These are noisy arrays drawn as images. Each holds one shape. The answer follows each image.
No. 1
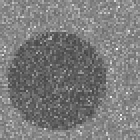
disc
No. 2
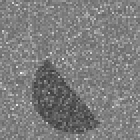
half disc
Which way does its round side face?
down and left
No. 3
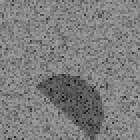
half disc
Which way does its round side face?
up and right
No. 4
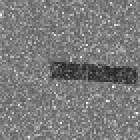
bar
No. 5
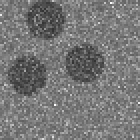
three dots
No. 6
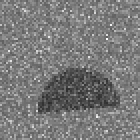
half disc
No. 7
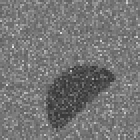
half disc
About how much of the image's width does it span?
half
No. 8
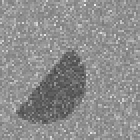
half disc
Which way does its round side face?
down and right
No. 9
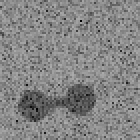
dumbbell
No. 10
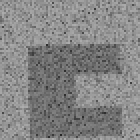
square with a notch
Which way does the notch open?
right
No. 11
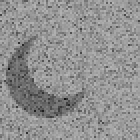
crescent
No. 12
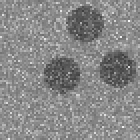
three dots
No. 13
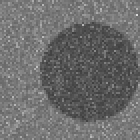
disc
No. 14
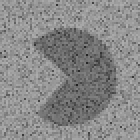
disc with a wedge cut out
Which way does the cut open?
left
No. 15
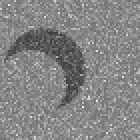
crescent
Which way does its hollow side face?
down and left
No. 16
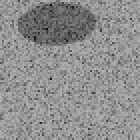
ellipse
